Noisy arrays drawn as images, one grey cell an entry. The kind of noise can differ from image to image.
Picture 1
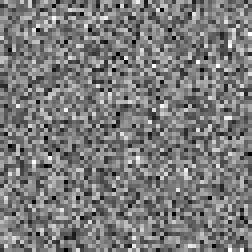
independent entries
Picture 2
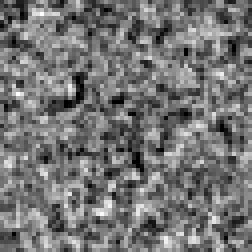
blotchy
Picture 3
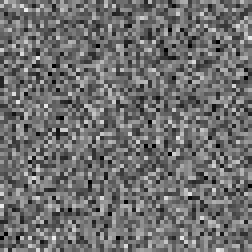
independent entries
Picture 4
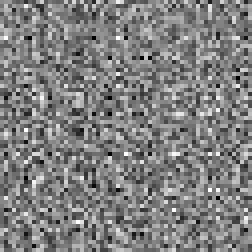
low rank plus noise
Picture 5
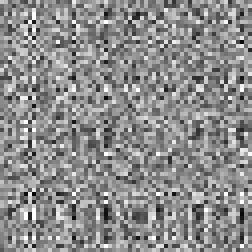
low rank plus noise
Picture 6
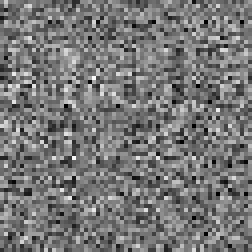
low rank plus noise
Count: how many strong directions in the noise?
three or four
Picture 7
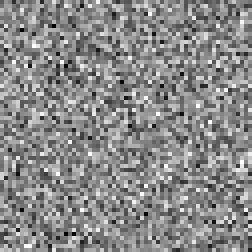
independent entries
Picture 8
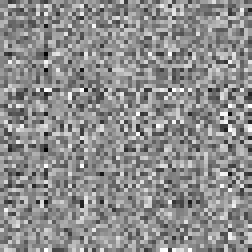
low rank plus noise
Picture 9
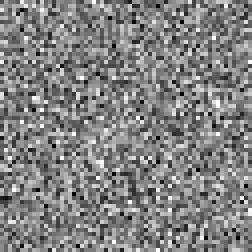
independent entries
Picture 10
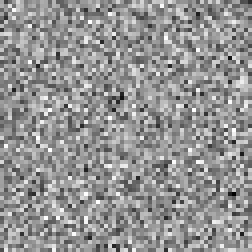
independent entries
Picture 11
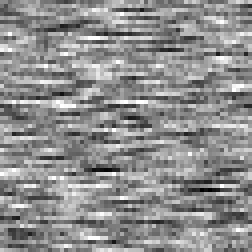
streaked along the rows
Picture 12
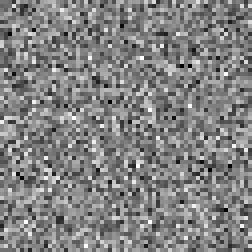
independent entries
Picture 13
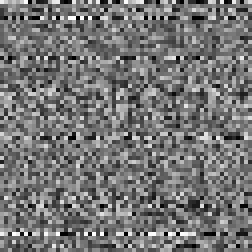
rows of uneven size
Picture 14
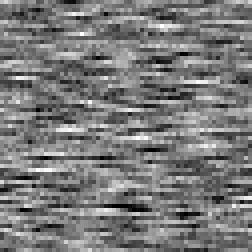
streaked along the rows
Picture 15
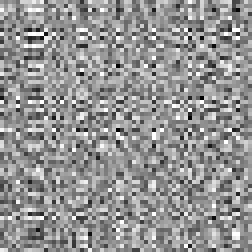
low rank plus noise
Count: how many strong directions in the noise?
one
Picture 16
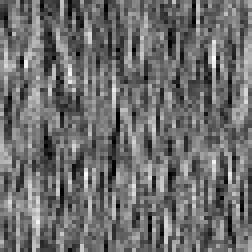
streaked along the columns
